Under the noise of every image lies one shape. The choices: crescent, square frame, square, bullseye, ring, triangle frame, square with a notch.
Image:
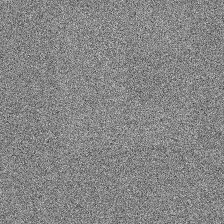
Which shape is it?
square with a notch
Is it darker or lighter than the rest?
lighter
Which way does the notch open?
right
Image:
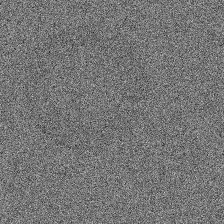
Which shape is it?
ring
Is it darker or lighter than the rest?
darker
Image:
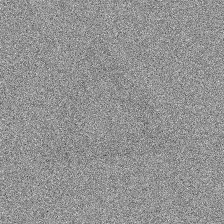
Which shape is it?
triangle frame
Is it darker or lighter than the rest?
darker
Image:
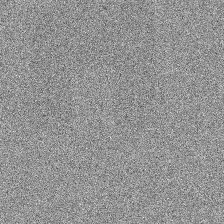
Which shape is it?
square with a notch
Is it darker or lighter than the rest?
darker
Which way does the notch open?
down
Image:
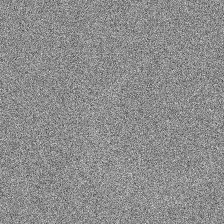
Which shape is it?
crescent
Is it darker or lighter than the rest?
lighter
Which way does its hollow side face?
up and right
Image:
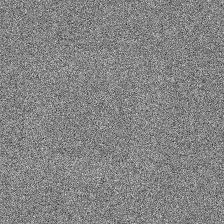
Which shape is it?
square frame
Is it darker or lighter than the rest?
lighter
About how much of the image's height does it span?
two thirds
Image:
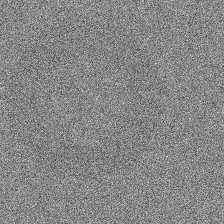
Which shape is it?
ring
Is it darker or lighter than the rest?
darker
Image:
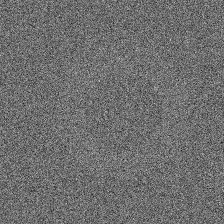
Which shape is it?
ring
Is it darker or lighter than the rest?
lighter
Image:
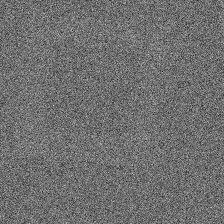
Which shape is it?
square frame
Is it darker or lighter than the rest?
lighter
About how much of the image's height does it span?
two thirds
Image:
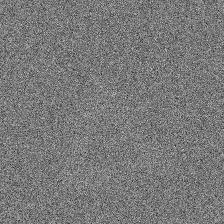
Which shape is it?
triangle frame
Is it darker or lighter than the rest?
lighter
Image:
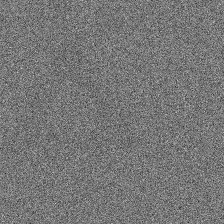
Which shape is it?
triangle frame
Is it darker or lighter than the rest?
darker
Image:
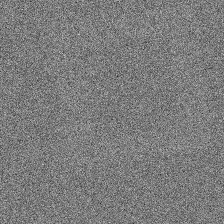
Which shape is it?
square frame
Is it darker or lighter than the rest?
lighter
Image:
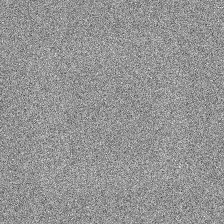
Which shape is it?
square frame
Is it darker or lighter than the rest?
lighter
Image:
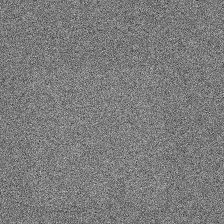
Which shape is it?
square
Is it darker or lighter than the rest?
lighter
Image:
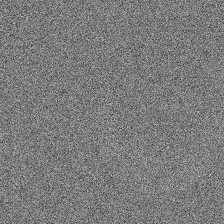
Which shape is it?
crescent
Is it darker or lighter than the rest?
lighter
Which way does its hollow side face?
up
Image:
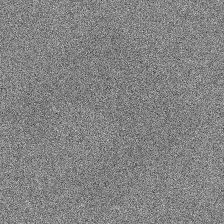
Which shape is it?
square with a notch
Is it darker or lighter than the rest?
darker
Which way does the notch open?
down and left
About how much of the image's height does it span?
nearly all
